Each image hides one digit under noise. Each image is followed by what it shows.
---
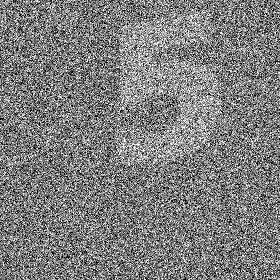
5
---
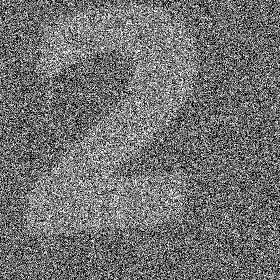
2
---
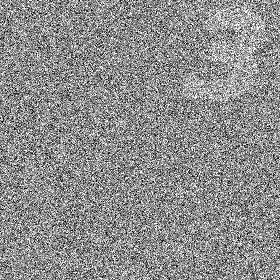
3
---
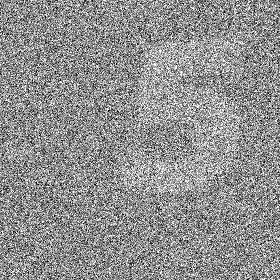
5
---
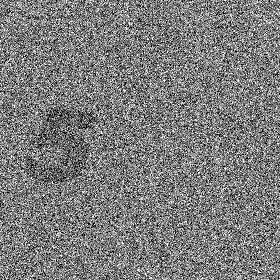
5
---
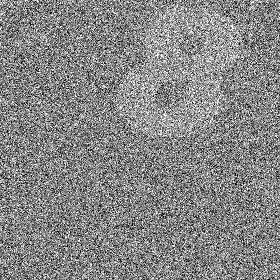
8
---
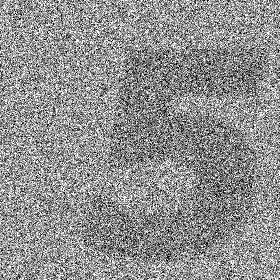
5
